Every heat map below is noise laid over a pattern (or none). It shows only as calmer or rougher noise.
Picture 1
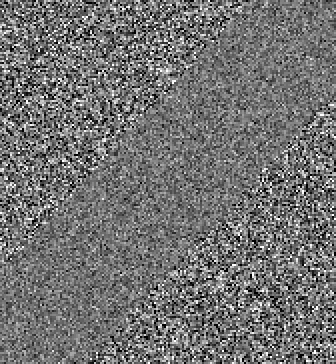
a diagonal band
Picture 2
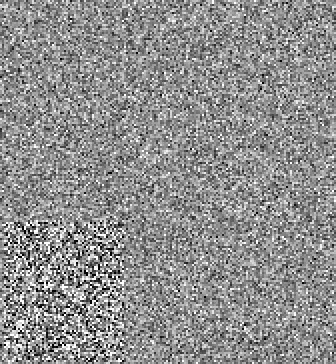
one block
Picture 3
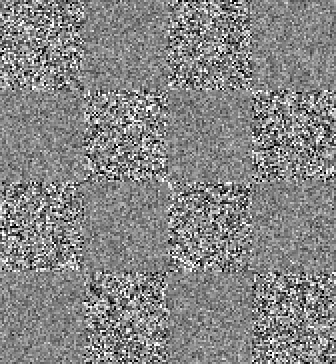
a checkerboard
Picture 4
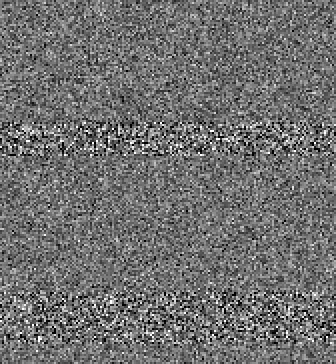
bands of rows
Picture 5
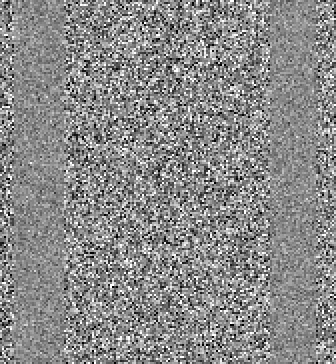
bands of columns
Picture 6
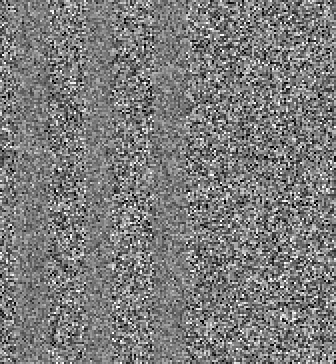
bands of columns
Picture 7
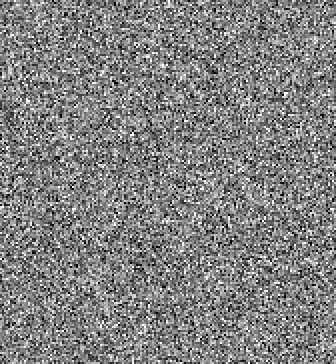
only noise
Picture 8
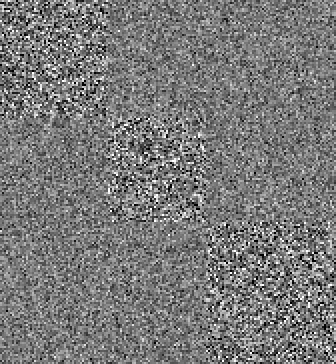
blocks along the diagonal
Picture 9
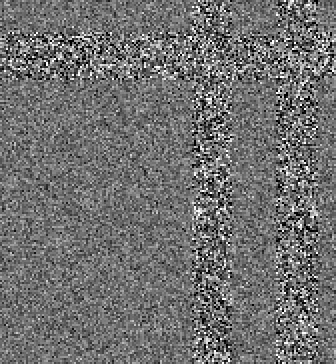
bands of rows crossing bands of columns
